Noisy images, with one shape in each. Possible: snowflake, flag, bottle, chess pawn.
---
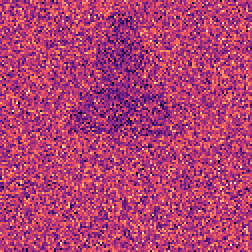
dark chess pawn
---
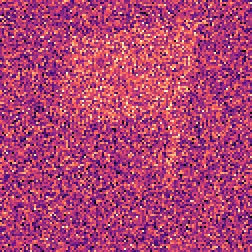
light flag
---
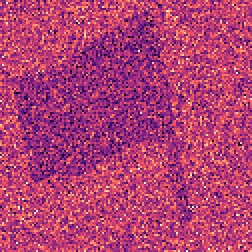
dark flag
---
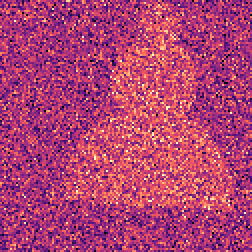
light chess pawn
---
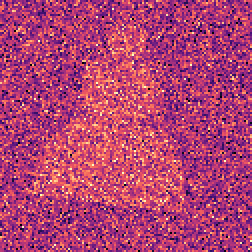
light chess pawn
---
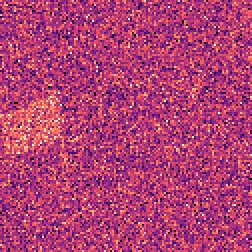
light flag, middle left
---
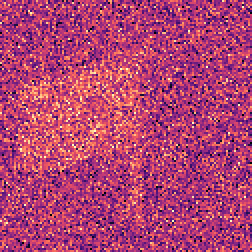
light flag
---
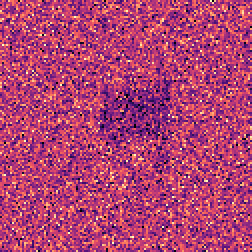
dark flag, centre
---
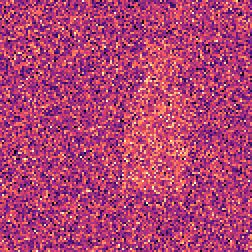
light bottle
